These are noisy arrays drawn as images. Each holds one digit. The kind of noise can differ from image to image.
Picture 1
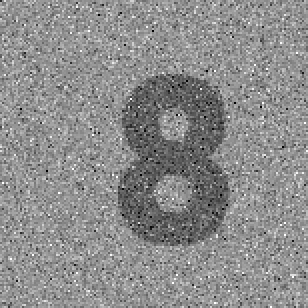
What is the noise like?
heavy tails
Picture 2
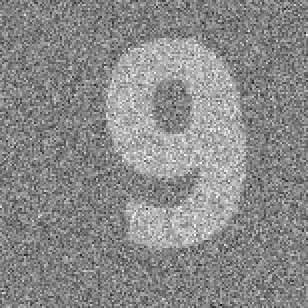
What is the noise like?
independent entries
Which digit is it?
9
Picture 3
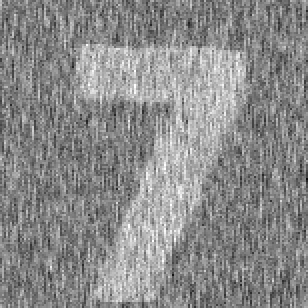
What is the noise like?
streaked along the columns
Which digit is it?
7
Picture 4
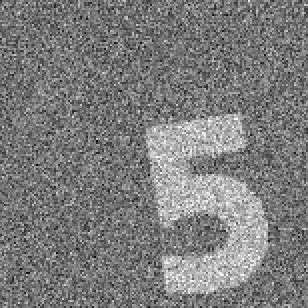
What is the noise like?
independent entries
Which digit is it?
5
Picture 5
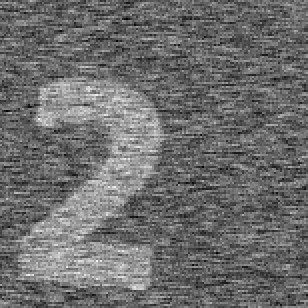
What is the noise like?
streaked along the rows
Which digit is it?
2
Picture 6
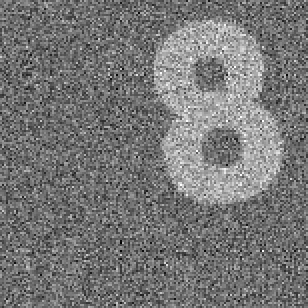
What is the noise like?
low rank plus noise
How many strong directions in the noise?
one
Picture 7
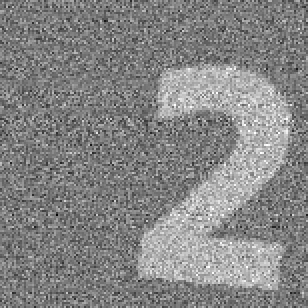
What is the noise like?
rows of uneven size
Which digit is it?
2
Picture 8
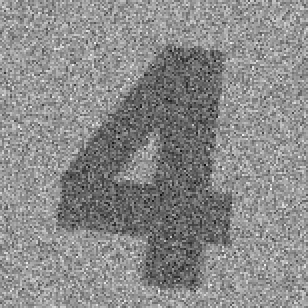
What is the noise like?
independent entries
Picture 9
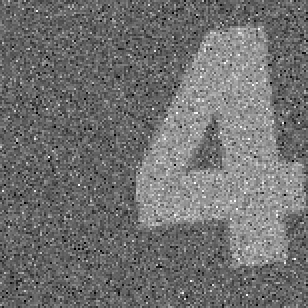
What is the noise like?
heavy tails
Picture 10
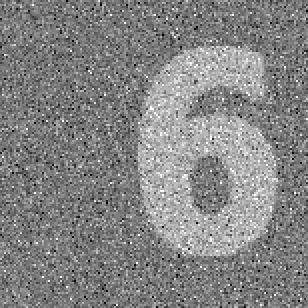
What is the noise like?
heavy tails
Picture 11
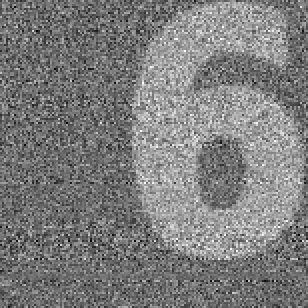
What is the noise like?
rows of uneven size
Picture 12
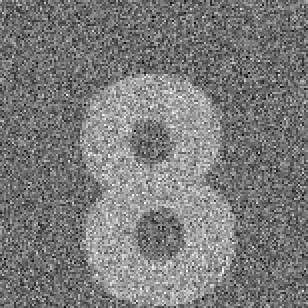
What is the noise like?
independent entries
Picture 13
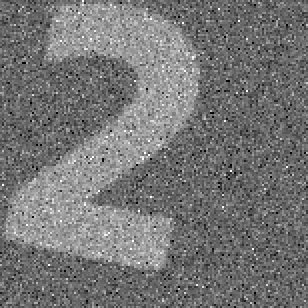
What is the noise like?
heavy tails
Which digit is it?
2
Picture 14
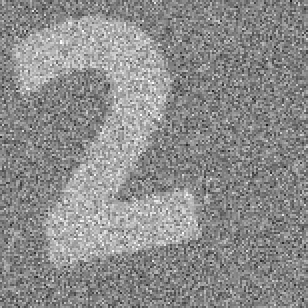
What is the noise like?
independent entries
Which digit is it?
2
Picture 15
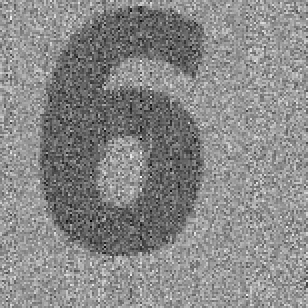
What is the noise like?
columns of uneven size
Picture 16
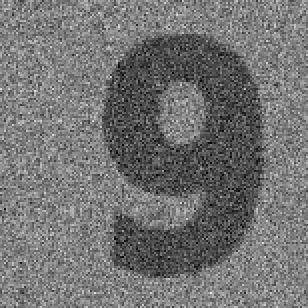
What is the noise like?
low rank plus noise
